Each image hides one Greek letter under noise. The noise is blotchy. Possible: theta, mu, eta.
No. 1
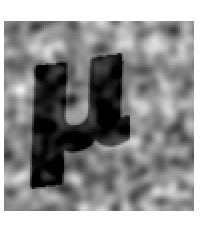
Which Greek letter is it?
mu
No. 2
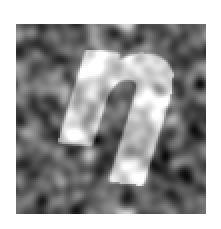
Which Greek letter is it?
eta
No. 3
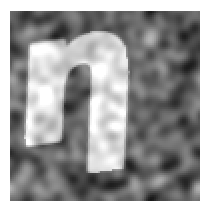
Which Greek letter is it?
eta
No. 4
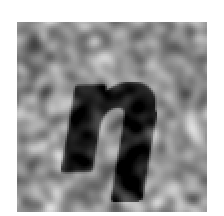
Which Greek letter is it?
eta
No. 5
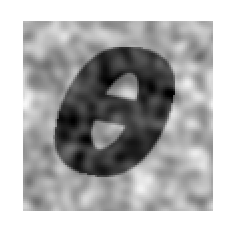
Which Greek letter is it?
theta
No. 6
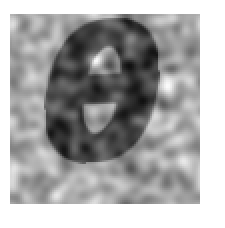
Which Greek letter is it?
theta
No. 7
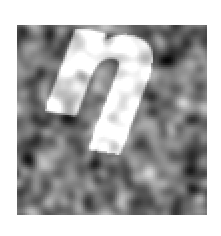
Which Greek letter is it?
eta
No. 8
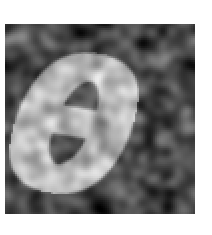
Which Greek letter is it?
theta
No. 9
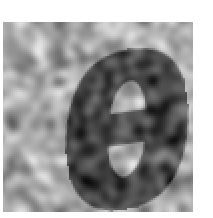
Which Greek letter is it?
theta
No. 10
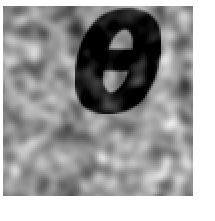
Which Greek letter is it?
theta
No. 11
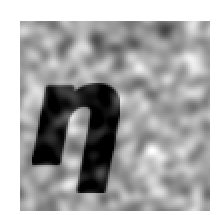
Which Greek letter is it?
eta
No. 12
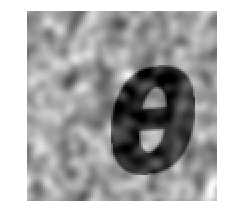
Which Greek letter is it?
theta
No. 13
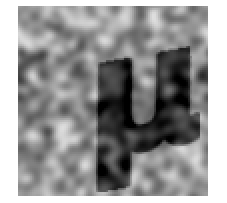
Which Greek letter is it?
mu
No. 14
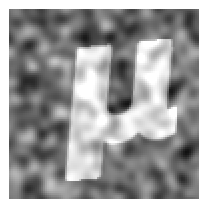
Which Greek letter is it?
mu
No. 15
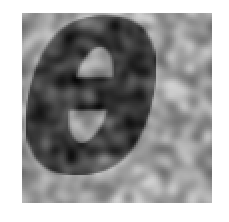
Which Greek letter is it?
theta
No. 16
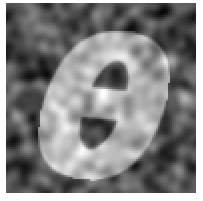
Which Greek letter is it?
theta
